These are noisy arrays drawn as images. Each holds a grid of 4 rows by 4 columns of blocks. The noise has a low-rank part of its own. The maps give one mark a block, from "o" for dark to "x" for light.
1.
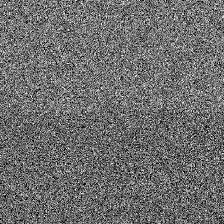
x x x x
x x x x
o o o o
o o o o
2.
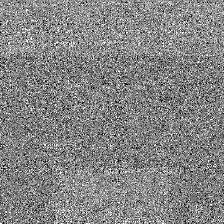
x x x x
o o o o
o o o o
o x x o
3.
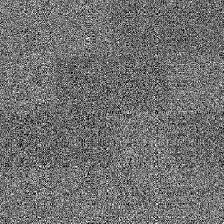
x x o o
x o o x
o o x o
x x x x
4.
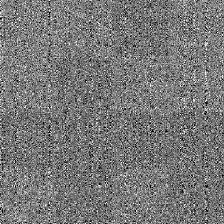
x x o x
x o x x
o o o o
x o x o
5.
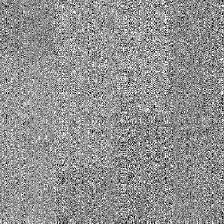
o x x o
x x x o
x x o o
x o o o
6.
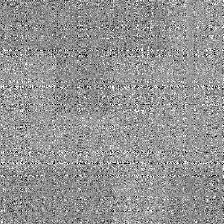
o o o x
x o x x
x x x x
o o x o
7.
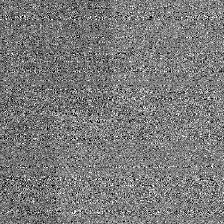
o o x x
o o x x
o x x x
o x x x
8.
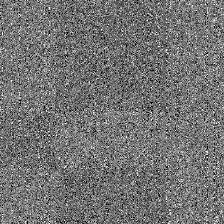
x o o x
x o o x
o x x x
x o o x
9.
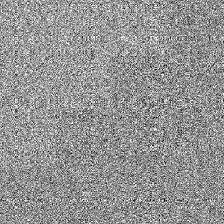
x x x o
x x o o
x o o o
o o o o
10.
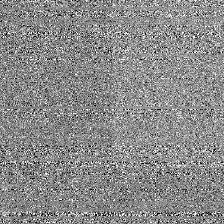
o o x x
o o x x
o o x x
o o o o
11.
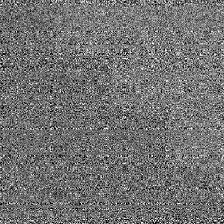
o x x x
o o x x
o o o x
o o o o
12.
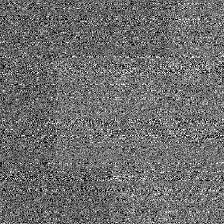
o o o x
o x x x
o x x x
o o x x
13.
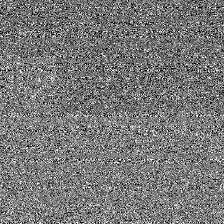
o o o o
x o o o
x x x x
x x x x
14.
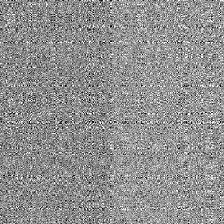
o o x x
o o x x
o o x x
o o x x
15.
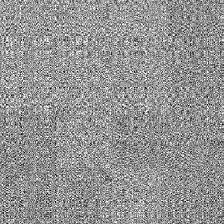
x x x o
x x x o
o x o o
o o x o
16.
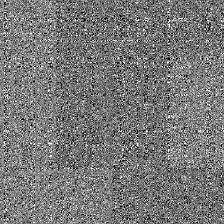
x o o o
x o o x
x o o x
x x o o
